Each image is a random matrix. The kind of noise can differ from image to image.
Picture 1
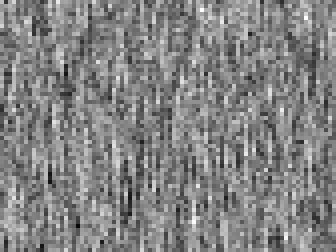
streaked along the columns
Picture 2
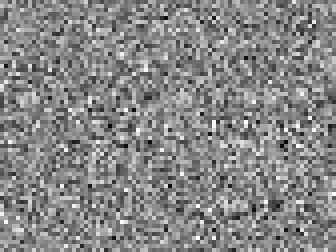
low rank plus noise
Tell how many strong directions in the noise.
five to eight
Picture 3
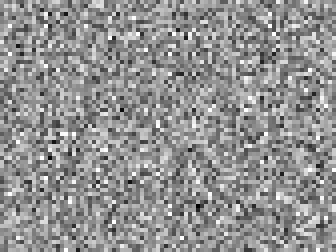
low rank plus noise
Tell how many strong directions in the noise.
five to eight
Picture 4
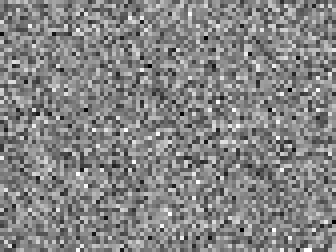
independent entries
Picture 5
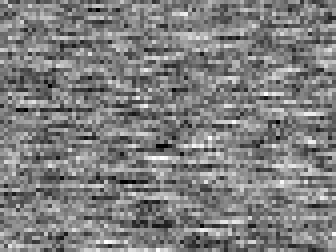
streaked along the rows
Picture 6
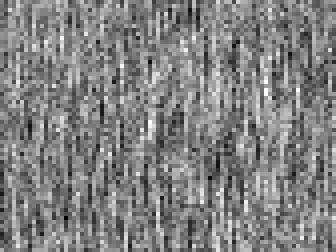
streaked along the columns
